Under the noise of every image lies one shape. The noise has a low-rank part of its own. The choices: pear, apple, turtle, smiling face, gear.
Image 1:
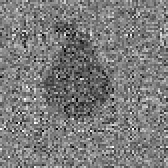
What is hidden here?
dark pear
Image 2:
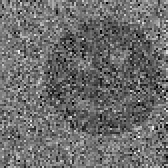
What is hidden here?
dark smiling face
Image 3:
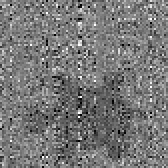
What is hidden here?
dark turtle
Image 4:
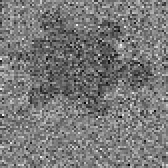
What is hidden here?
dark turtle
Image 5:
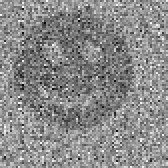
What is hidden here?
dark smiling face
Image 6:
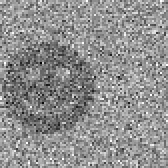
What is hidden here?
dark smiling face
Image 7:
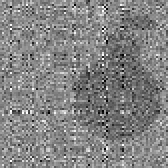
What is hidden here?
dark pear
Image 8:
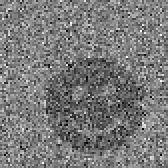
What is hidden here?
dark smiling face
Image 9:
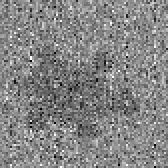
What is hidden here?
dark turtle
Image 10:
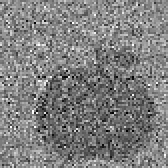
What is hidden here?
dark apple
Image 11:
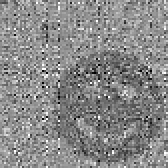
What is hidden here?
dark smiling face
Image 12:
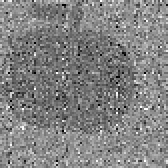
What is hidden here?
dark apple
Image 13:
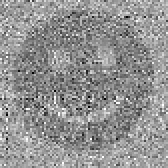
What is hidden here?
dark smiling face
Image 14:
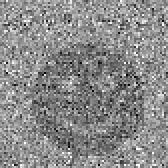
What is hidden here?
dark smiling face
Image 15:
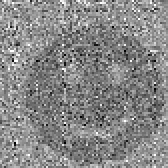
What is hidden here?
dark smiling face
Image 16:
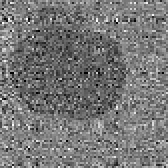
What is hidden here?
dark apple
